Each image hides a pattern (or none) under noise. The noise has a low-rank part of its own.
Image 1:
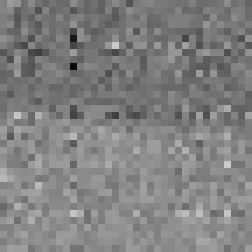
a sharp edge
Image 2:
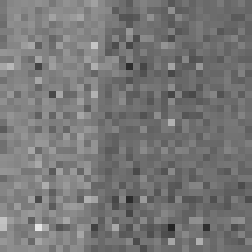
a sharp edge
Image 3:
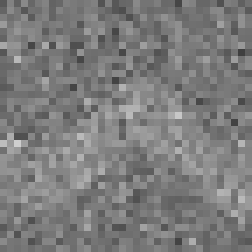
a wavy band
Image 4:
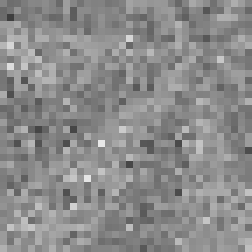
spokes from one point
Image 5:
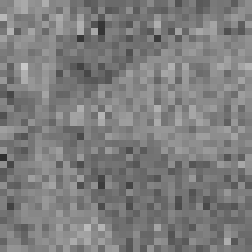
spokes from one point
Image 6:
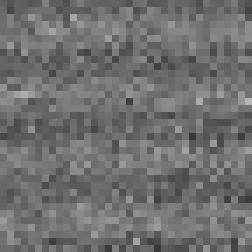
horizontal stripes
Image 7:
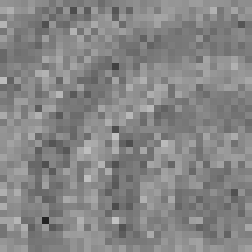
rings round one point
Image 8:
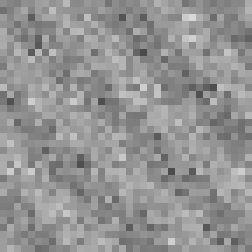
diagonal stripes
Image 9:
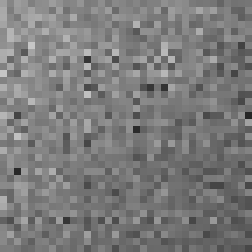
a smooth slope
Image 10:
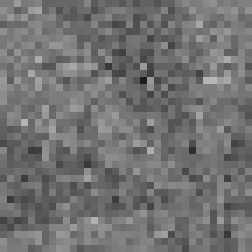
spokes from one point
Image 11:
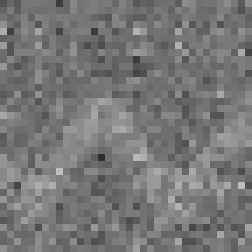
a wavy band
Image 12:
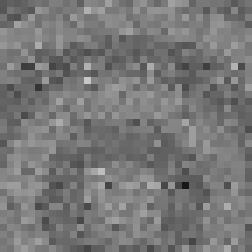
rings round one point
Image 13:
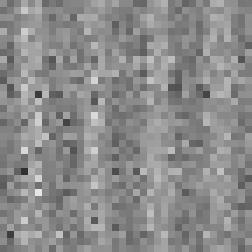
vertical stripes
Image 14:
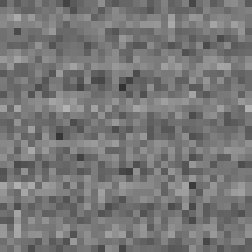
horizontal stripes
